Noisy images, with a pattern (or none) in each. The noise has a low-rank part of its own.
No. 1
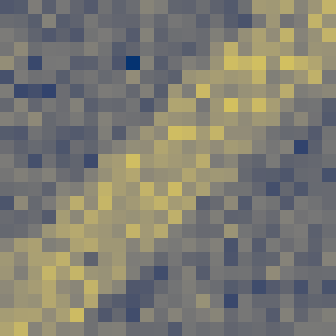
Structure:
a diagonal band
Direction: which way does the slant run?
bottom left to top right
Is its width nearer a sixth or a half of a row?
a half
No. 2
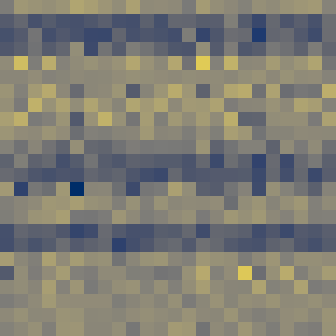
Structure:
bands of rows
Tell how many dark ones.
3
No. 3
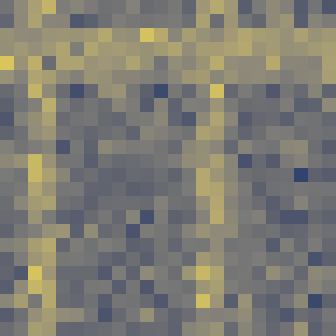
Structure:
bands of rows crossing bands of columns
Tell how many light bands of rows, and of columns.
1 and 2
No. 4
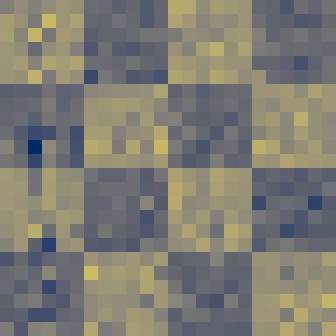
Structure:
a checkerboard
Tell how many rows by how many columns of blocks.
4 by 4
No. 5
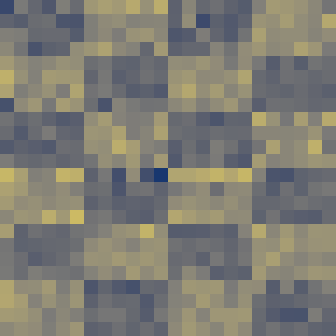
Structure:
a checkerboard
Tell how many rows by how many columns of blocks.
6 by 4
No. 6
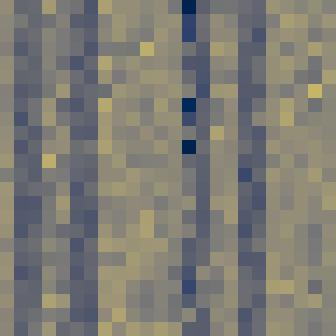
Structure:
bands of columns
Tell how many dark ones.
4
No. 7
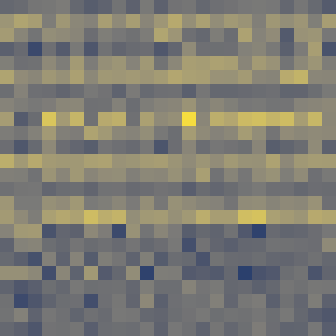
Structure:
bands of rows
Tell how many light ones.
5
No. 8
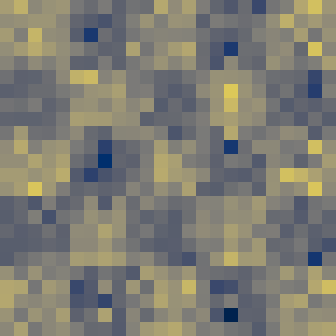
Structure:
a checkerboard
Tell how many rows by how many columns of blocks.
5 by 5
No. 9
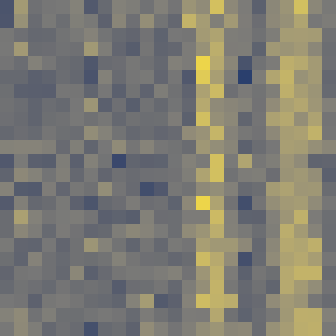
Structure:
bands of columns
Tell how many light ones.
2
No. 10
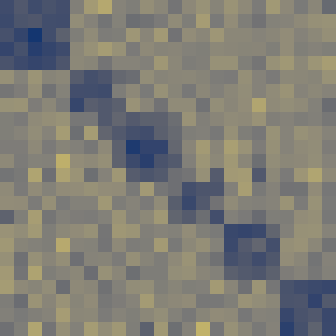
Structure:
blocks along the diagonal
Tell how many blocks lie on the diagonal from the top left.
6
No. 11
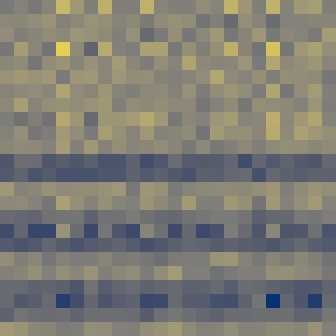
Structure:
bands of rows
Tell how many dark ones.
3
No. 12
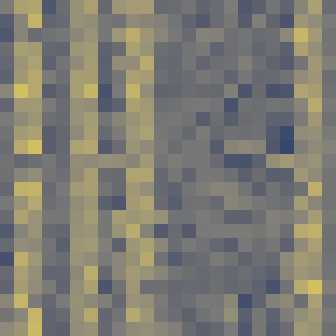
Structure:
bands of columns
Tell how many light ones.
4
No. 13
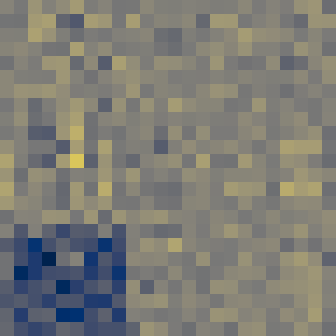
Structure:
one block
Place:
bottom left
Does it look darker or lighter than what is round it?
darker
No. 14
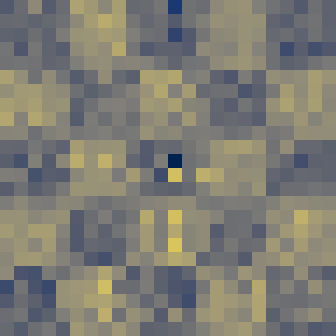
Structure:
a checkerboard
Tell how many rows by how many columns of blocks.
5 by 5
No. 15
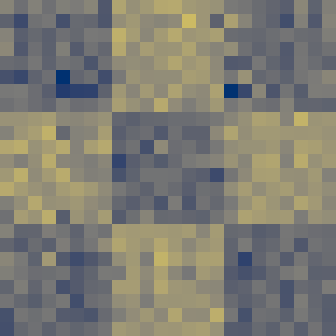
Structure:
a checkerboard
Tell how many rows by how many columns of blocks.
3 by 3
